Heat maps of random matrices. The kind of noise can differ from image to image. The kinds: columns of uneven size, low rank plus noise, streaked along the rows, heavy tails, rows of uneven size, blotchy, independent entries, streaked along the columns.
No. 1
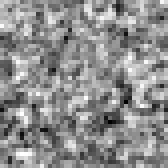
blotchy
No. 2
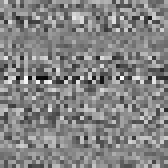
rows of uneven size
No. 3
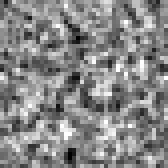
blotchy
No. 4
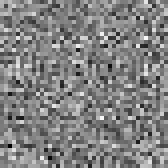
low rank plus noise
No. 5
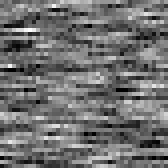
streaked along the rows
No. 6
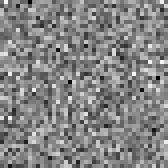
independent entries
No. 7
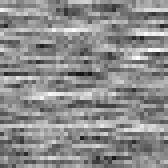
streaked along the rows
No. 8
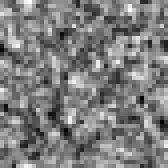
blotchy
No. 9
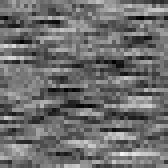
streaked along the rows
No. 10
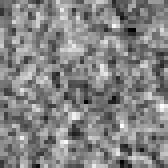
blotchy
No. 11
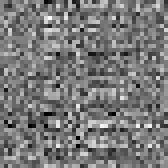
low rank plus noise
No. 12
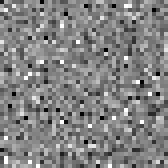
heavy tails
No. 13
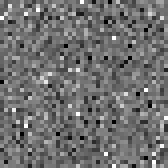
heavy tails
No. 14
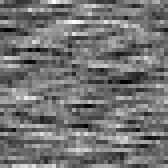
streaked along the rows
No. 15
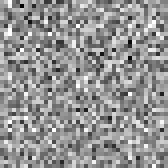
low rank plus noise
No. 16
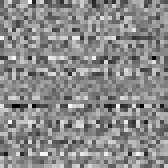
rows of uneven size
